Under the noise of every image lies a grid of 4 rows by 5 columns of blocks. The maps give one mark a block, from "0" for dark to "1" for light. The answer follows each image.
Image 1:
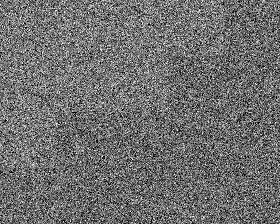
1 1 1 1 0
1 1 1 0 0
1 0 0 0 0
0 0 0 0 0
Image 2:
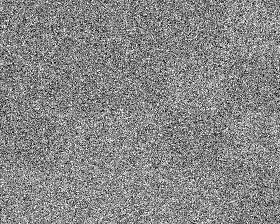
0 0 0 0 1
0 0 0 1 0
0 1 1 0 1
1 1 1 1 0
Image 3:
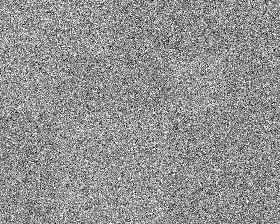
1 1 0 0 0
1 0 0 1 0
0 1 1 0 0
0 1 1 0 0
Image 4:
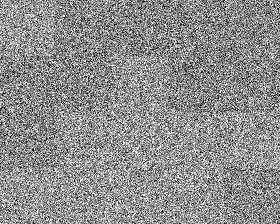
1 0 0 0 0
0 0 1 0 0
0 1 1 1 1
1 1 1 1 0
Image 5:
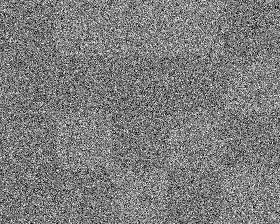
0 1 1 1 0
0 0 0 0 1
0 1 0 1 0
0 0 1 0 1
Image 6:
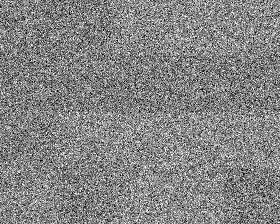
0 0 1 1 1
0 0 0 0 0
0 1 1 1 1
1 0 1 1 0
